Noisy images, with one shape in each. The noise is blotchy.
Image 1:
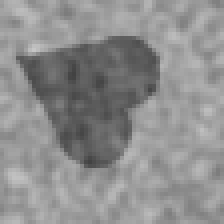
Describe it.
dark heart
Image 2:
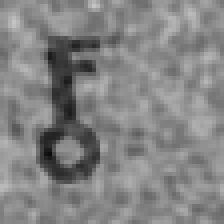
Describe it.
dark key
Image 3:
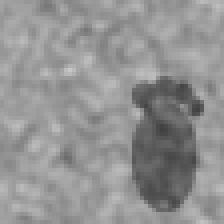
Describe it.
dark footprint
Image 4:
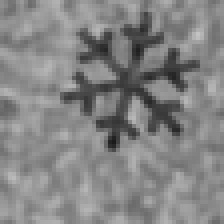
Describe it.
dark snowflake
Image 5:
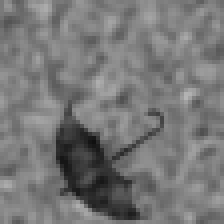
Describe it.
dark umbrella
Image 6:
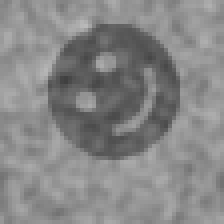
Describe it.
dark smiling face
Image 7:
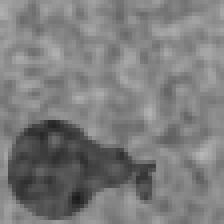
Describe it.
dark pear
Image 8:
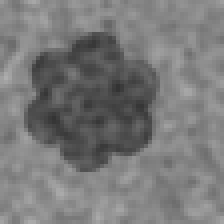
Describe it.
dark flower
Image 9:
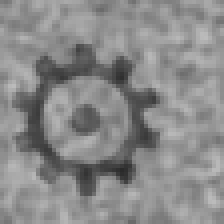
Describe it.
dark gear
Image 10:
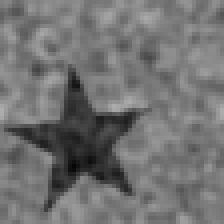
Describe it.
dark star
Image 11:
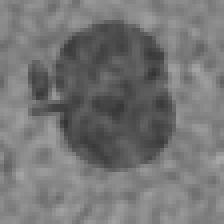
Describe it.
dark apple
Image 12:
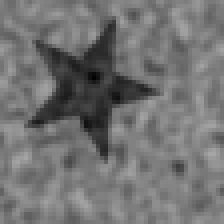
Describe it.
dark star
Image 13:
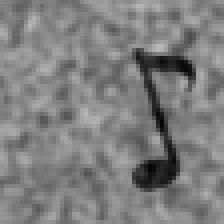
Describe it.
dark musical note
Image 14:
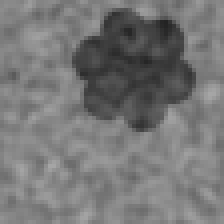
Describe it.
dark flower
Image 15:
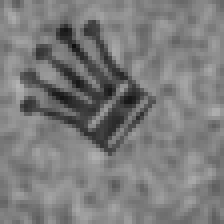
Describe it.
dark chess queen
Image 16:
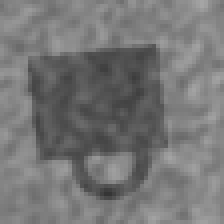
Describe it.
dark cup
